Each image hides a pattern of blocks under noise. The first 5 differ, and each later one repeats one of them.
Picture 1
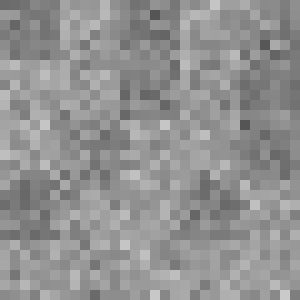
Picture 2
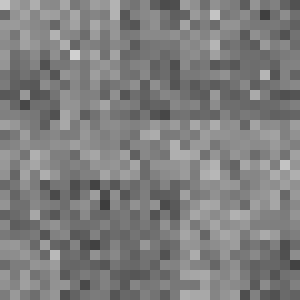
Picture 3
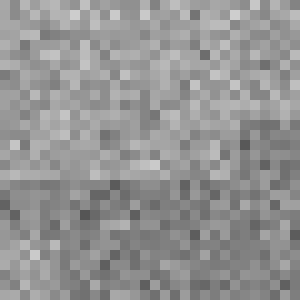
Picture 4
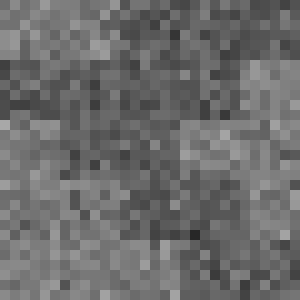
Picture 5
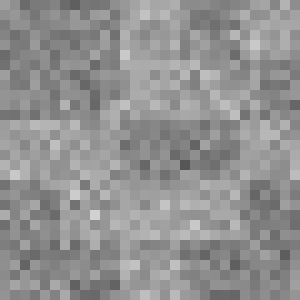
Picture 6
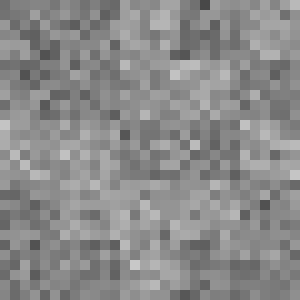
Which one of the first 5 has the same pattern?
5
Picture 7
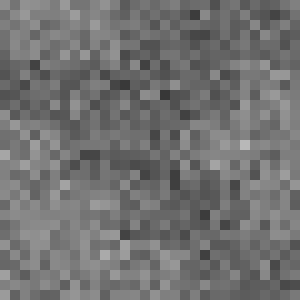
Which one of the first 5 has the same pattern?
4
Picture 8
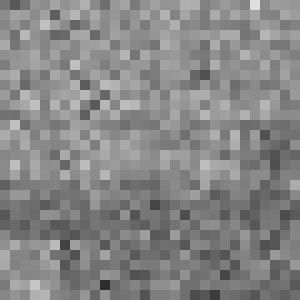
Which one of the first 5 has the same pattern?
3
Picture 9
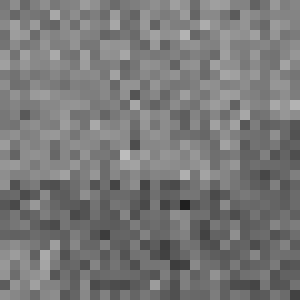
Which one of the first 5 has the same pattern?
3
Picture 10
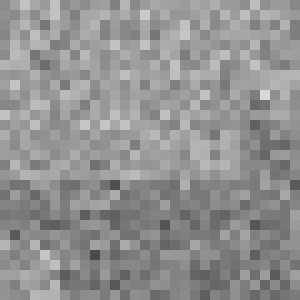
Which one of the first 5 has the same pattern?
3
